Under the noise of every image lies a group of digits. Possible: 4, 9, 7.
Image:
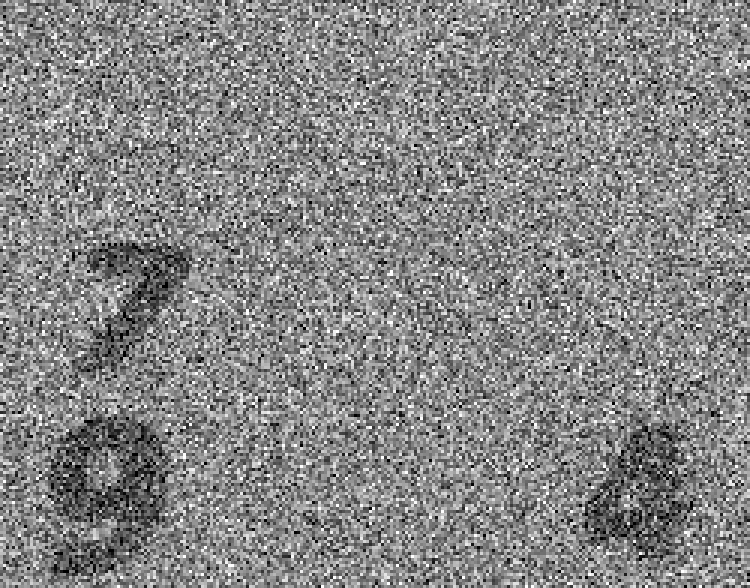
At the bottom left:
9
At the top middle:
nothing
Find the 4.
bottom right
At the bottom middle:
nothing
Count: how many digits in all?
3
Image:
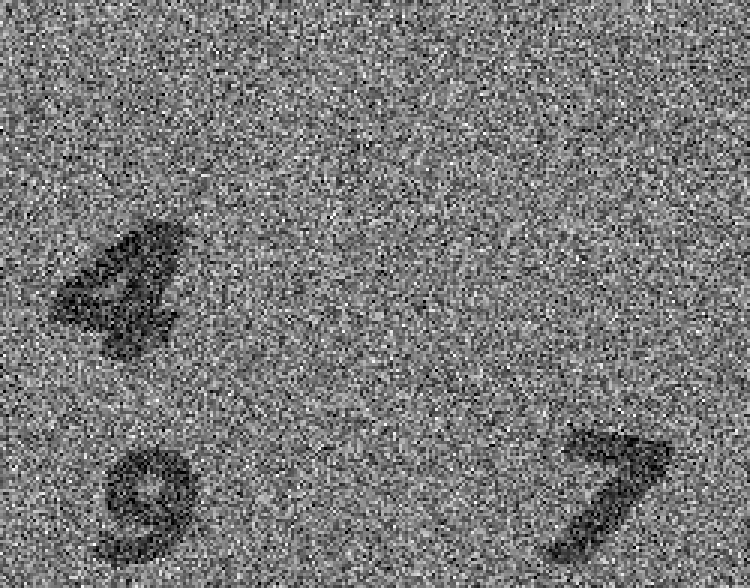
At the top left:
nothing
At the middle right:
nothing
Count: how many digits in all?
3
